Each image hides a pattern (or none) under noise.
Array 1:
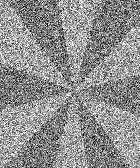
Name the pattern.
spokes from one point
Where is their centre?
centre
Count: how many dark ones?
6
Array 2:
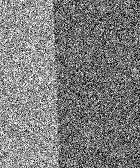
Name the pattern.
a sharp edge
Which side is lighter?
left
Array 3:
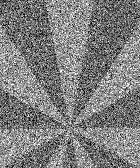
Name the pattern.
spokes from one point
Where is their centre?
bottom middle
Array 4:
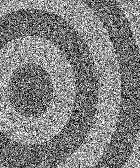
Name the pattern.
rings round one point
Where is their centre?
middle left
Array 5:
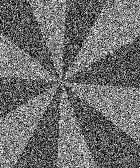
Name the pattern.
spokes from one point
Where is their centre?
centre
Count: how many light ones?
6
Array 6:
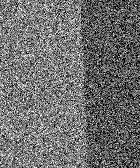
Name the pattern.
a sharp edge
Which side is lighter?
left
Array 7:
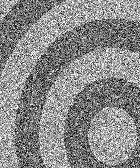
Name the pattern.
rings round one point
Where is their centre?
bottom right
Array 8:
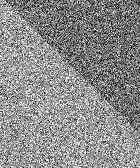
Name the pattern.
a sharp edge
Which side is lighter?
bottom left
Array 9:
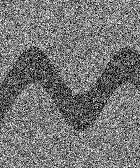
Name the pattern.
a wavy band
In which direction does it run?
left to right
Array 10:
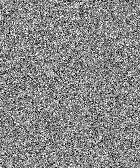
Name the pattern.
only noise
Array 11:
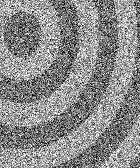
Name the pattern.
rings round one point
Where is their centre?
top left
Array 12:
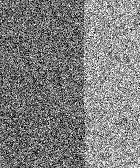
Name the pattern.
a sharp edge
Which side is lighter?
right
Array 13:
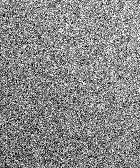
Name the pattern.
a smooth slope
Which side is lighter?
top right
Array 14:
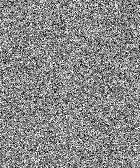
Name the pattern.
only noise
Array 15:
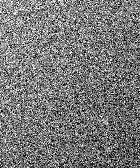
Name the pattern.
a smooth slope
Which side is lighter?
top left
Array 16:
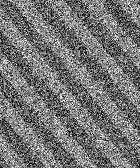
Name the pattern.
diagonal stripes
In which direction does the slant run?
top left to bottom right
